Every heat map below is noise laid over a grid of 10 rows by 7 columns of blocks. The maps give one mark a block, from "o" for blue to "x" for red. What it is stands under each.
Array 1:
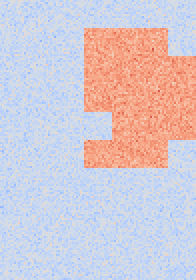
o o o o o o o
o o o x x x o
o o o x x x x
o o o x x x x
o o o o x x x
o o o x x x o
o o o o o o o
o o o o o o o
o o o o o o o
o o o o o o o
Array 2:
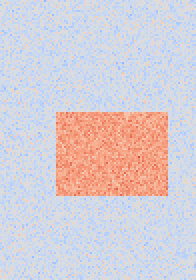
o o o o o o o
o o o o o o o
o o o o o o o
o o o o o o o
o o x x x x o
o o x x x x o
o o x x x x o
o o o o o o o
o o o o o o o
o o o o o o o
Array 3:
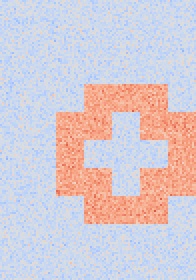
o o o o o o o
o o o o o o o
o o o o o o o
o o o x x x o
o o x x o x x
o o x o o o x
o o x x o x x
o o o x x x o
o o o o o o o
o o o o o o o
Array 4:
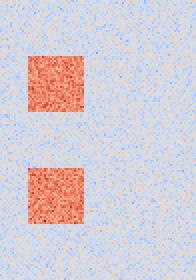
o o o o o o o
o o o o o o o
o x x o o o o
o x x o o o o
o o o o o o o
o o o o o o o
o x x o o o o
o x x o o o o
o o o o o o o
o o o o o o o
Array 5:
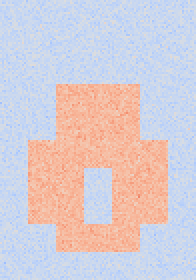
o o o o o o o
o o o o o o o
o o o o o o o
o o x x x o o
o o x x x o o
o x x x x x o
o x x o x x o
o x x o x x o
o o x x x o o
o o o o o o o
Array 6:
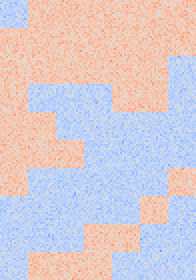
o x x x x x x
x x x x x x x
x x x x x x o
x o o o x x o
x x o o o o o
x x x o o o o
x o o o o o x
o o o o o x o
o o o x x o o
o x x x o o o
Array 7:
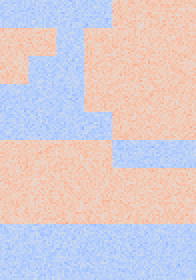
o o o o x x x
x x o x x x x
x o o x x x x
o o o x x x x
o o o o x x x
x x x x o o o
x x x x x x x
x x x x x x x
o o o o o o o
o o o o o o o
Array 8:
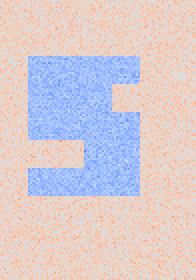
x x x x x x x
x x x x x x x
x o o o o x x
x o o o x x x
x o o o o x x
x x x o o x x
x o o o o x x
x x x x x x x
x x x x x x x
x x x x x x x
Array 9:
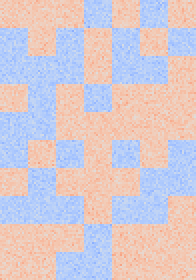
x x x o x o x
o x o x o x o
o o o x o o x
x o x o x x x
o o x x x x x
o x o x o x o
x o x x x o o
o o o x o o x
x x x o x x x
x x o o x x x
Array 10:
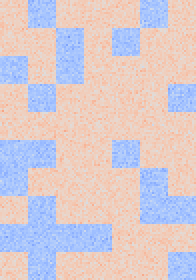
x o x x x o x
x x o x o x x
o x o x x x x
x o x x x x o
x x x x x x x
o o x x o x x
o x x x x o x
x o x x x o o
o o o o x x x
x o x x x x o
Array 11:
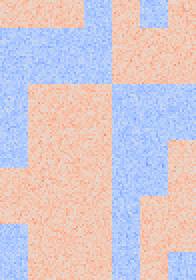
x x x o x o x
o o o o x x x
o o o o x x x
o x x x o o o
o x x x o o o
o x x x o o x
x x x x o o x
x x x x o x x
o x x x o x x
o x x x o x o
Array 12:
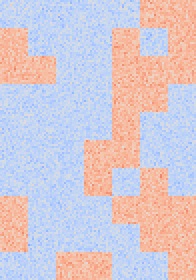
o o o o o x x
x o o o x o x
x x o o x x x
o o o o x x o
o o o o x o o
o o o x x o o
o o o x o x o
x o o o x x x
x o o o o x x
o o x x o o x
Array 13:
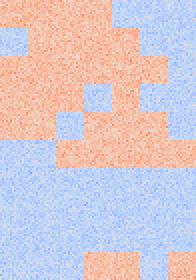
x x x x o o o
o x x x x o o
x x x x x x o
x x x o x o o
x x o x x x o
o o x x x x x
o o o o o o o
o o o o o o o
o o o o o o o
o o o x x o x
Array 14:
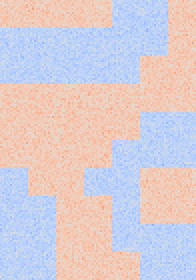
x x x x o o x
o o o o o o x
o o o o o x x
x x x x x x x
x x x x x o o
x x x x o o o
o x x o o x x
o o x x o x x
o o x x o o o
o o x x x o o
